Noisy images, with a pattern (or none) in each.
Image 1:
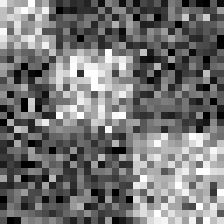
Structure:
blocks along the diagonal
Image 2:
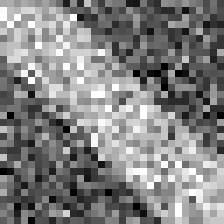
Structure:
a diagonal band
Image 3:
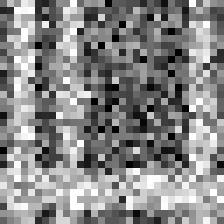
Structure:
bands of rows crossing bands of columns
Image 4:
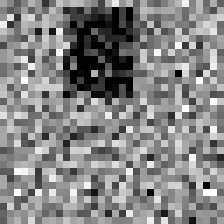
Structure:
one block
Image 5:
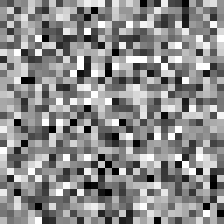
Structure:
only noise
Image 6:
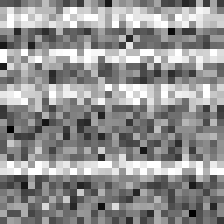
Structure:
bands of rows
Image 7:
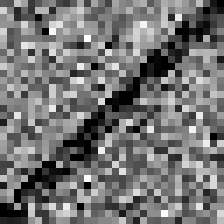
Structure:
a diagonal band
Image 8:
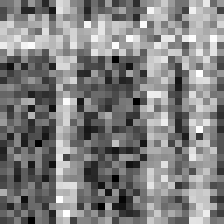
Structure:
bands of rows crossing bands of columns
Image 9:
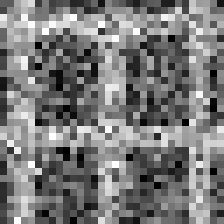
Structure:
bands of rows crossing bands of columns
